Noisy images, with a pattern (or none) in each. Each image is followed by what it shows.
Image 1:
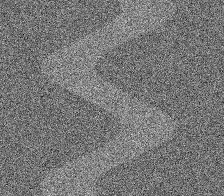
a wavy band
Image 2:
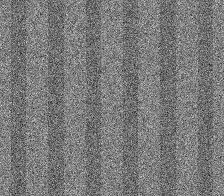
vertical stripes
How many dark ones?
6
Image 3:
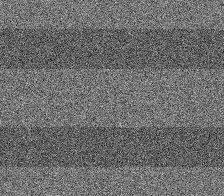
horizontal stripes
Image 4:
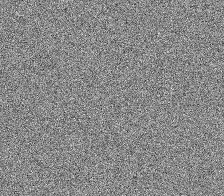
only noise
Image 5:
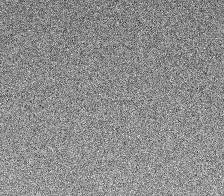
a smooth slope
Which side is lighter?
bottom
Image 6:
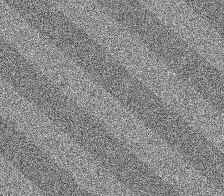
diagonal stripes
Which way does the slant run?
top left to bottom right
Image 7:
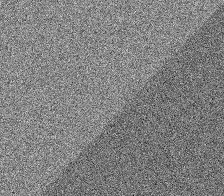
a sharp edge
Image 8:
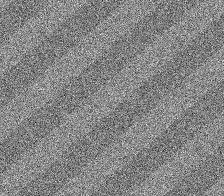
diagonal stripes
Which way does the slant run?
bottom left to top right
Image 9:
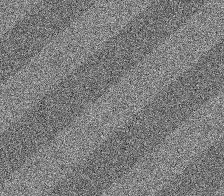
diagonal stripes
